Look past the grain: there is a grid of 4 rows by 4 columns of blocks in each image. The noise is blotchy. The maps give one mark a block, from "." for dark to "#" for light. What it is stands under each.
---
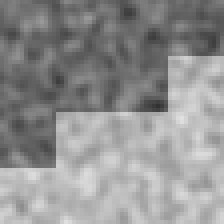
. . . .
. . . #
. # # #
# # # #
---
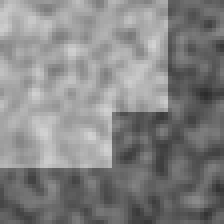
# # # .
# # # .
# # . .
. . . .
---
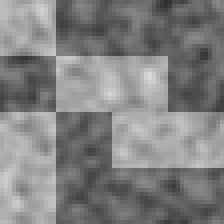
# . . .
. # # .
# . # #
# . . .
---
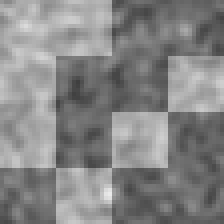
# # . .
# . . #
# . # .
. # . .
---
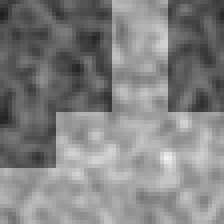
. . # .
. . # .
. # # #
# # # #
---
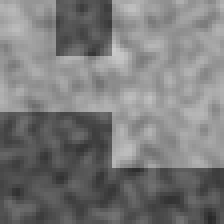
# . # #
# # # #
. . # #
. . . .
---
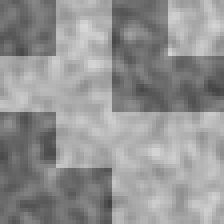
. # . #
# # . .
. # # #
. . # #
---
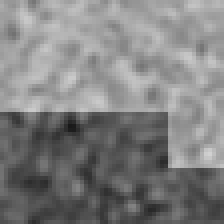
# # # #
# # # #
. . . #
. . . .
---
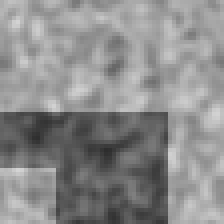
# # # #
# # # #
. . . #
# . . #
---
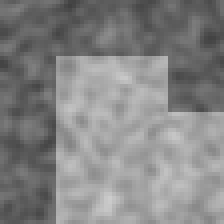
. . . .
. # # .
. # # #
. # # #
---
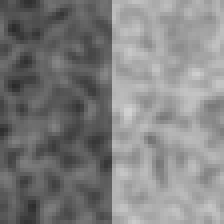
. . # #
. . # #
. . # #
. . # #
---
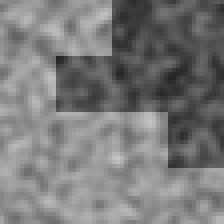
# # . .
# . . .
# # # .
# # # #
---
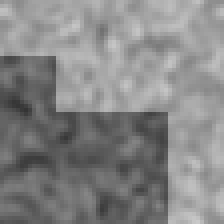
# # # #
. # # #
. . . #
. . . #
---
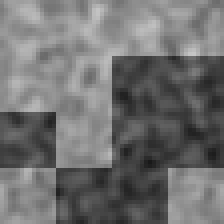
# # # #
# # . .
. # . .
# . . #
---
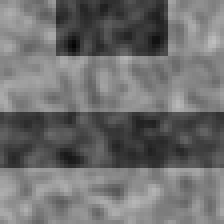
# . . #
# # # #
. . . .
# # # #
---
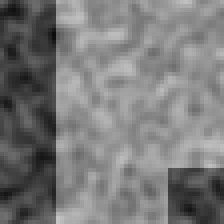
. # # #
. # # #
. # # #
. # # .
